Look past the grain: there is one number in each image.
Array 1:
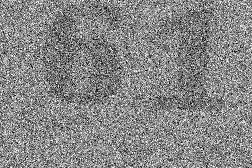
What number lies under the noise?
61
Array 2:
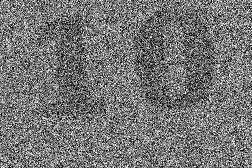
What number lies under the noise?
10
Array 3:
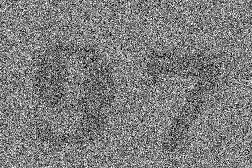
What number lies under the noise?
97
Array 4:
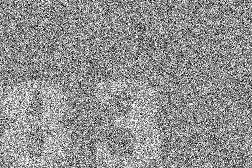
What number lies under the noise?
83
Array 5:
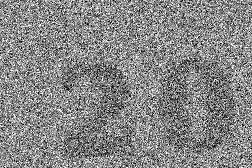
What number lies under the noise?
20
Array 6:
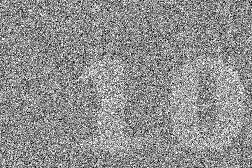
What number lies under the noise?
10
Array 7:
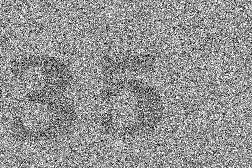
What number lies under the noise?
35
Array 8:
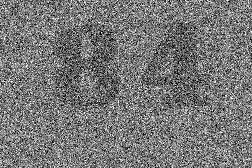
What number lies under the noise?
84
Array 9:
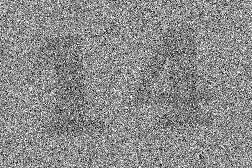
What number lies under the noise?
14
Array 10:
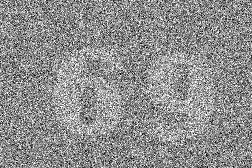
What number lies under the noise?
69
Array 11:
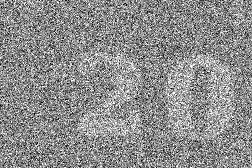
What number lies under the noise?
20
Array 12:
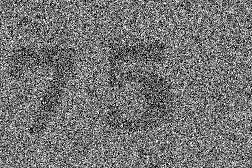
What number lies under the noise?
75
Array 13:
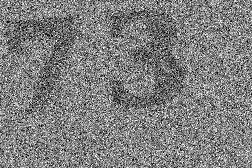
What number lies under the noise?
73
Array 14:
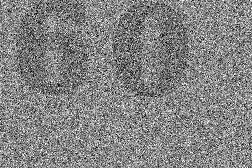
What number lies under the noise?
60
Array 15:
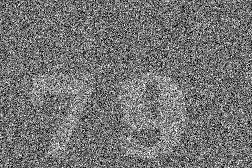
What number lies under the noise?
79
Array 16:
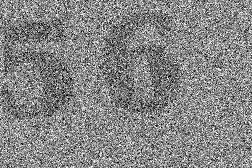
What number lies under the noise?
56
